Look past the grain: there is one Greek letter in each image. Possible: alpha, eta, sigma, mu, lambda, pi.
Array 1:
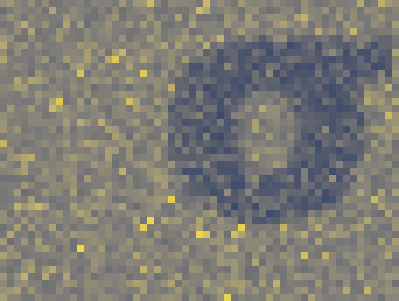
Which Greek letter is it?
sigma
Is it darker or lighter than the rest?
darker
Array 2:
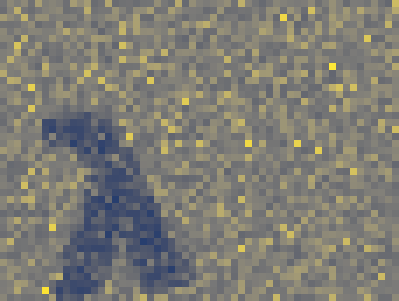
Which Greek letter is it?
lambda
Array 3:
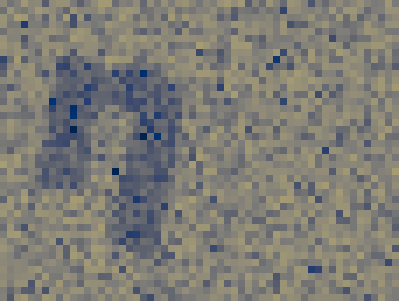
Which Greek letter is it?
eta
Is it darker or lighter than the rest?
darker
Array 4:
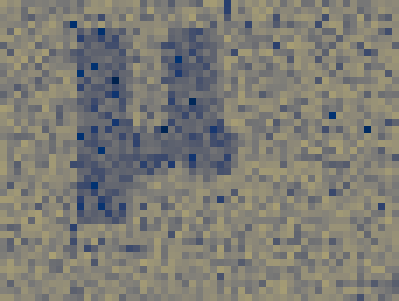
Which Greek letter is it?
mu
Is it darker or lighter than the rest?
darker
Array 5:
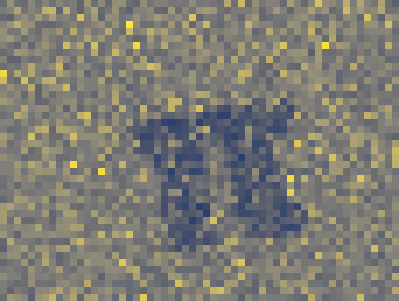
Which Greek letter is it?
pi
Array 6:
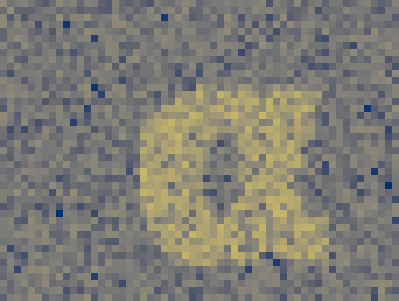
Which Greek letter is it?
alpha
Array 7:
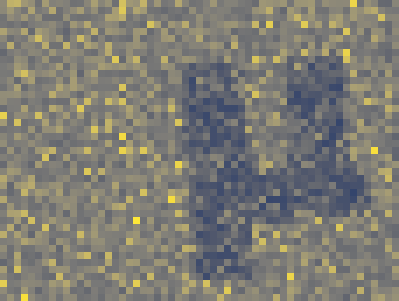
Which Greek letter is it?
mu
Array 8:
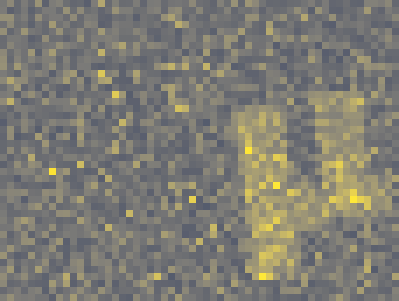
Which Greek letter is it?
mu
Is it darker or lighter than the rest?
lighter
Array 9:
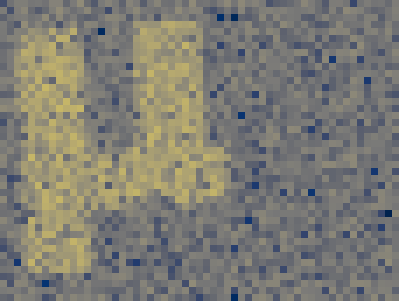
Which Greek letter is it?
mu
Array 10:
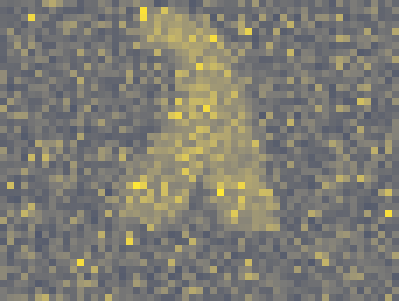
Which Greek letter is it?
lambda
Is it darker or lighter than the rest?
lighter
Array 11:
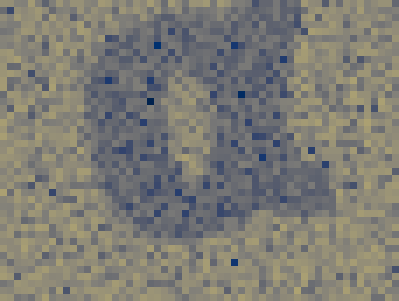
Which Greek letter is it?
alpha
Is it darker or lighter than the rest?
darker
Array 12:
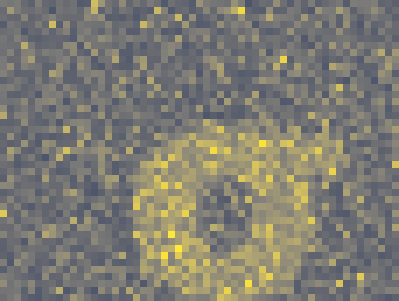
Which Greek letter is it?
sigma
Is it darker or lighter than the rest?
lighter
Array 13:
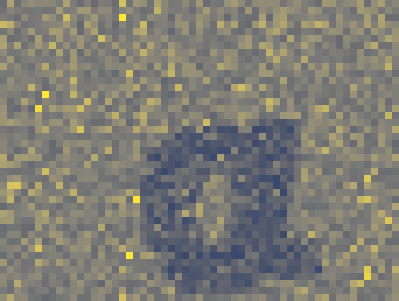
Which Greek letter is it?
alpha
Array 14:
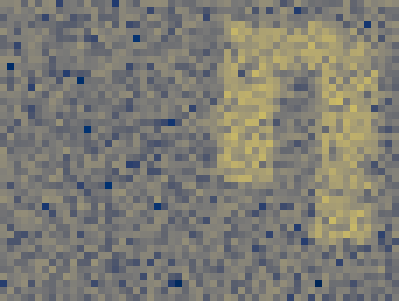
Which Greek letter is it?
eta
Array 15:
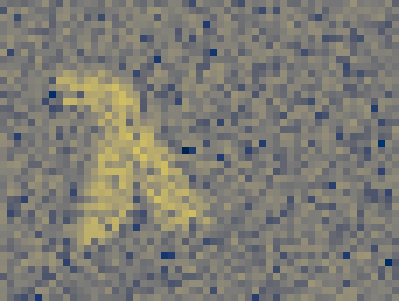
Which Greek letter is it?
lambda
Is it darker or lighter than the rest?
lighter
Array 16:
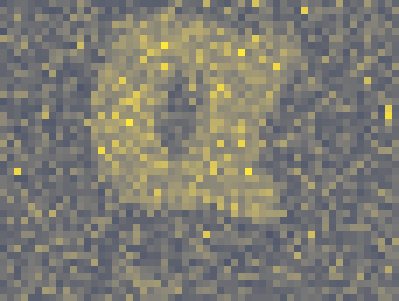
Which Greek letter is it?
alpha
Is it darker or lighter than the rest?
lighter
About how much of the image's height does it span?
two thirds
